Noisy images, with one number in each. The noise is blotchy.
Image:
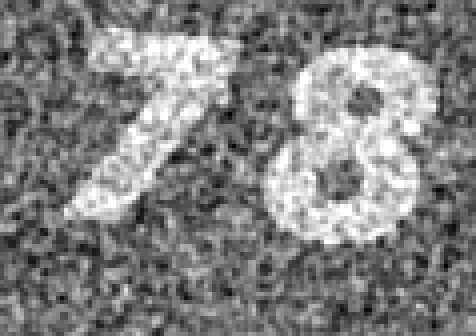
78
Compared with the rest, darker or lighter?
lighter
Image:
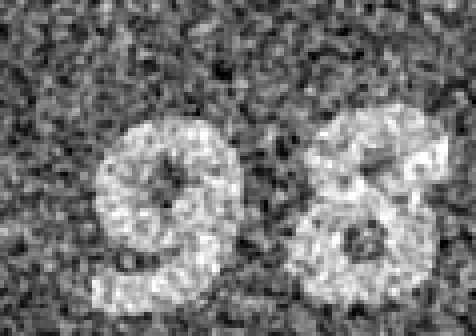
98
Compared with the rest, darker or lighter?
lighter
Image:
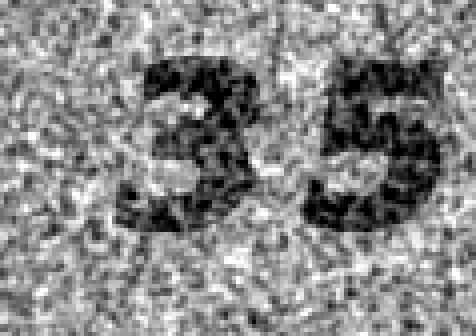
35
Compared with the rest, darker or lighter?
darker
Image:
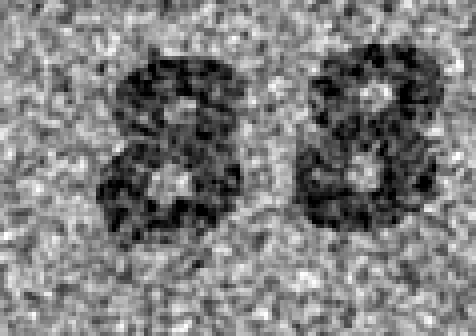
88
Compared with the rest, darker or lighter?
darker
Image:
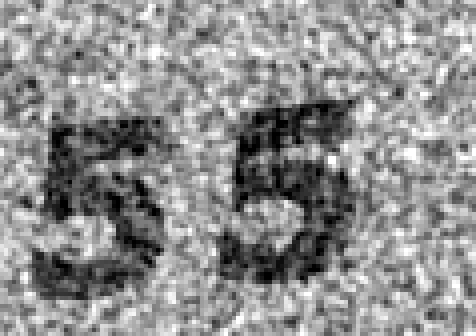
55
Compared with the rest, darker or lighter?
darker
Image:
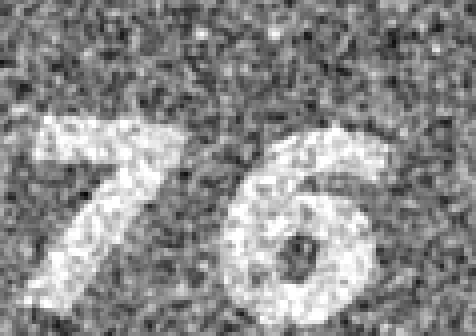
76
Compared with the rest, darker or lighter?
lighter
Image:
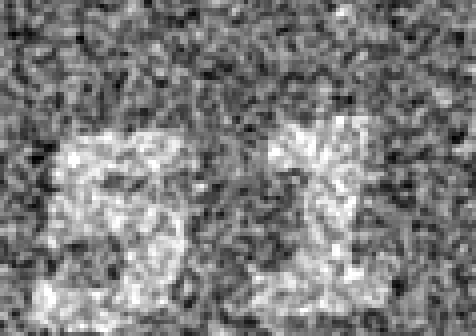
51
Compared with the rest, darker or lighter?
lighter
